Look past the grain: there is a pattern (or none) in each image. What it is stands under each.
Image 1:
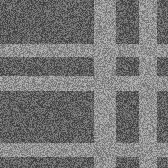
bands of rows crossing bands of columns
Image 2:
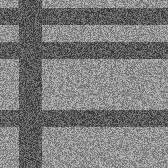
bands of rows crossing bands of columns
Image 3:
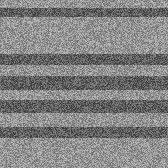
bands of rows
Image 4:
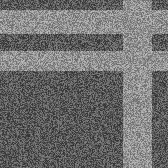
bands of rows crossing bands of columns
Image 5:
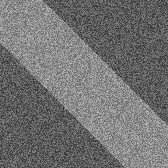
a diagonal band
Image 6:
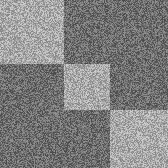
blocks along the diagonal
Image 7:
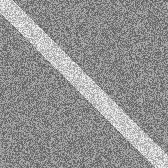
a diagonal band
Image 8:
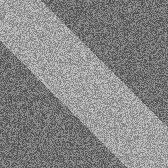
a diagonal band
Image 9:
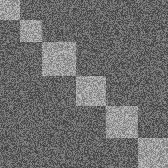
blocks along the diagonal
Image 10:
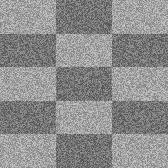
a checkerboard
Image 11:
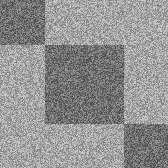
blocks along the diagonal
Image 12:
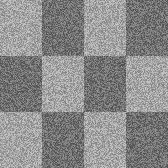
a checkerboard
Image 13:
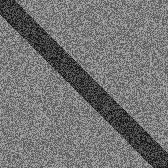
a diagonal band
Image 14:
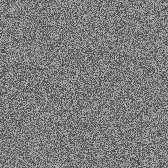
only noise
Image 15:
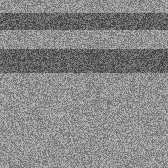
bands of rows
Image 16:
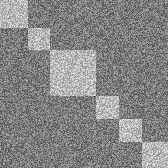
blocks along the diagonal
